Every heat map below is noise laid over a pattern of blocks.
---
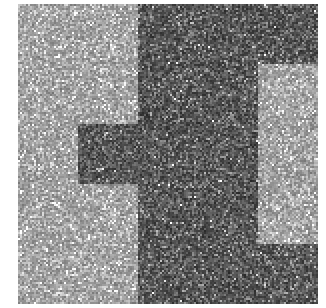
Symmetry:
top and bottom mirror each other
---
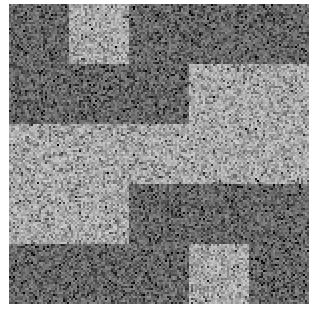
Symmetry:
the same after a half turn
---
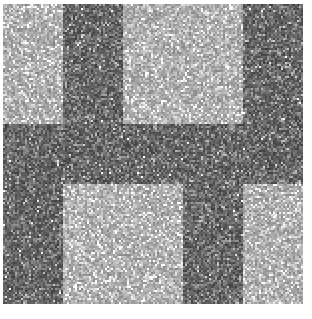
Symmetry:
the same after a half turn
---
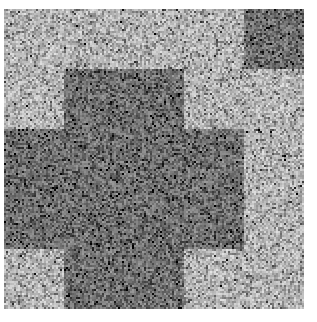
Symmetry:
mirrored about the diagonal from the bottom left
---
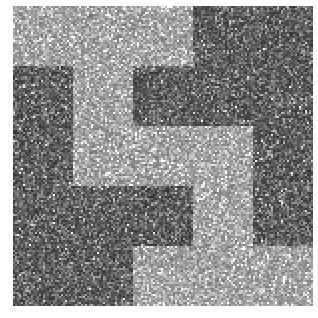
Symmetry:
the same after a half turn
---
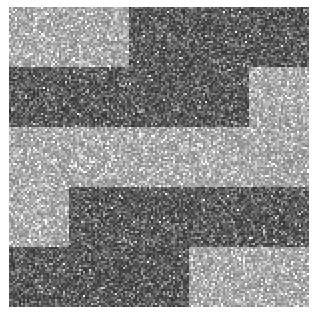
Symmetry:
the same after a half turn
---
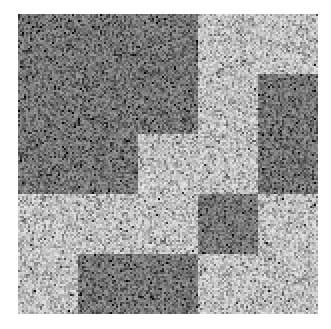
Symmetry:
mirrored about the diagonal from the top left
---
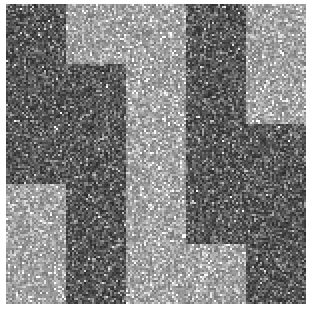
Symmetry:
the same after a half turn
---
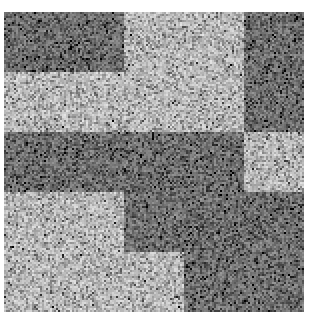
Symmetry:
no symmetry
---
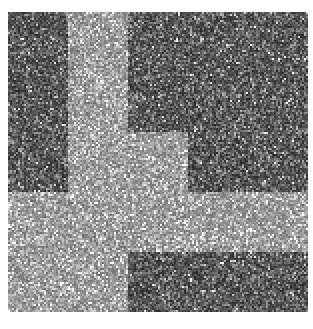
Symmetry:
mirrored about the diagonal from the bottom left
